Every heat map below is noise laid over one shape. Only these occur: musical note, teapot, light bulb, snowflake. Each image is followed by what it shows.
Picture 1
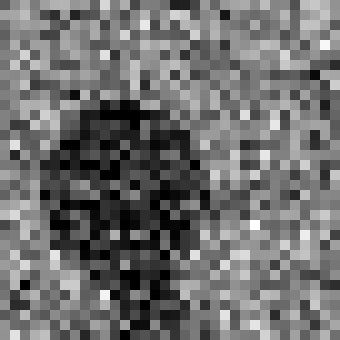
dark light bulb
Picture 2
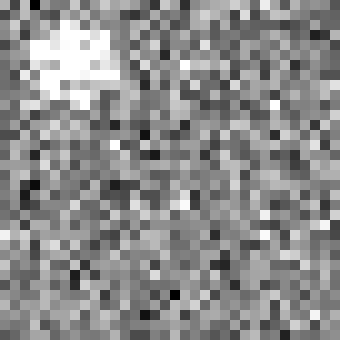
light snowflake, top left
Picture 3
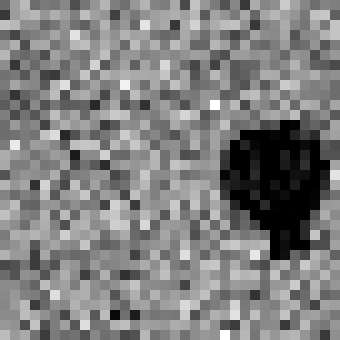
dark light bulb, middle right
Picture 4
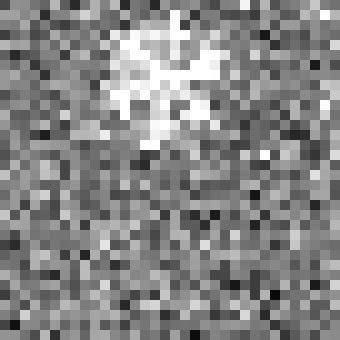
light snowflake, top middle
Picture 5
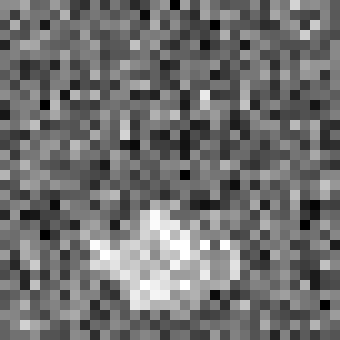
light teapot
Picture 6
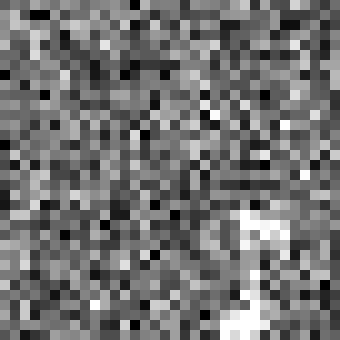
light musical note, bottom right
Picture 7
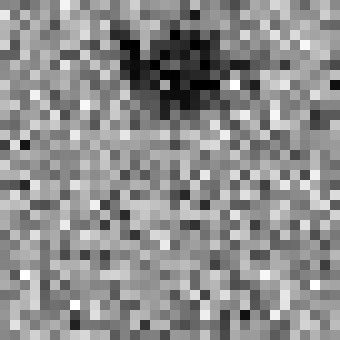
dark teapot, top middle
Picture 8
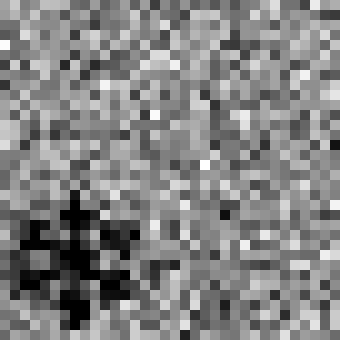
dark snowflake, bottom left
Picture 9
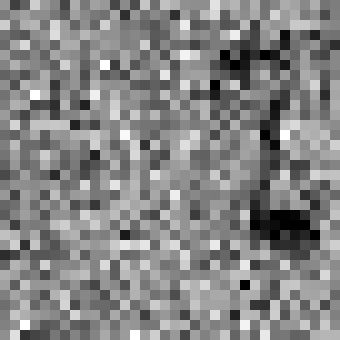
dark musical note
